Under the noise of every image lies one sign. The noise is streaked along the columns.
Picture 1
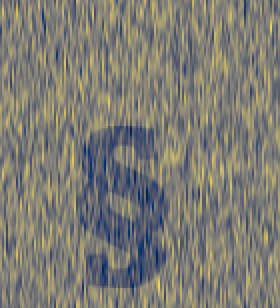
section sign
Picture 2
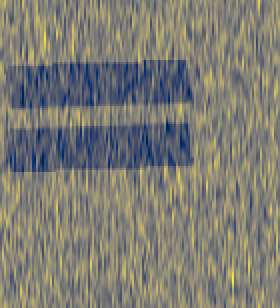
equals sign
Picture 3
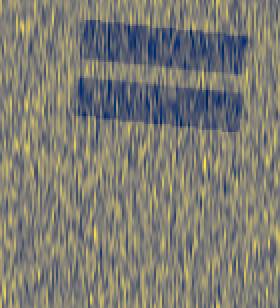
equals sign
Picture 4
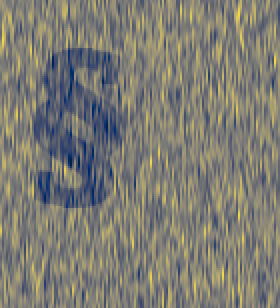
section sign
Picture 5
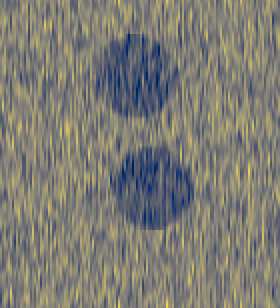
colon
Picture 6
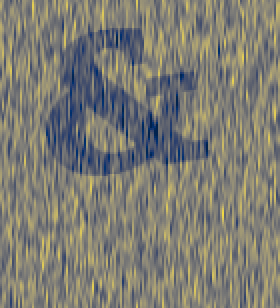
ampersand
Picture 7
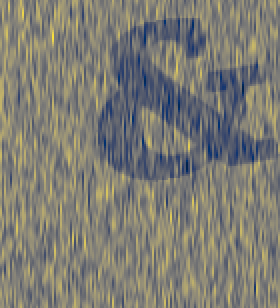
ampersand
